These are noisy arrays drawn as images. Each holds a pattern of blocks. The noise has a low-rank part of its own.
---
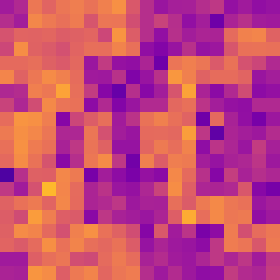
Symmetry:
top and bottom mirror each other
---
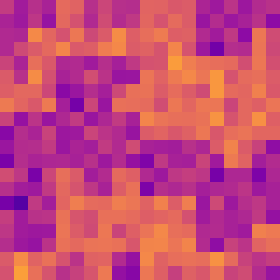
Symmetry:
no symmetry
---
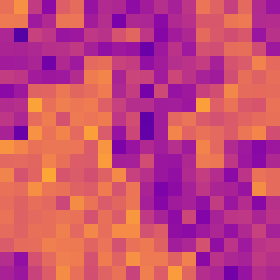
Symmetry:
no symmetry
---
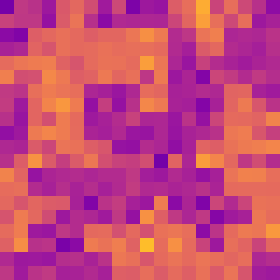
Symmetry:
mirrored about the diagonal from the top left
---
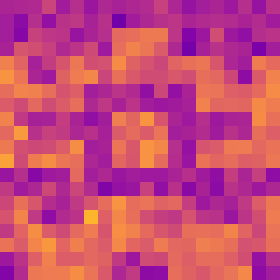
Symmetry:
left and right mirror each other
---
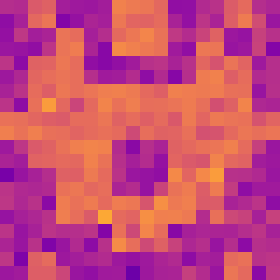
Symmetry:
left and right mirror each other
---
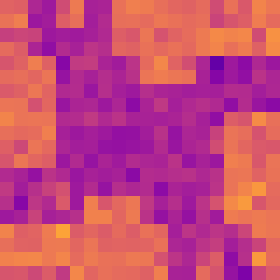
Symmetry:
the same after a half turn
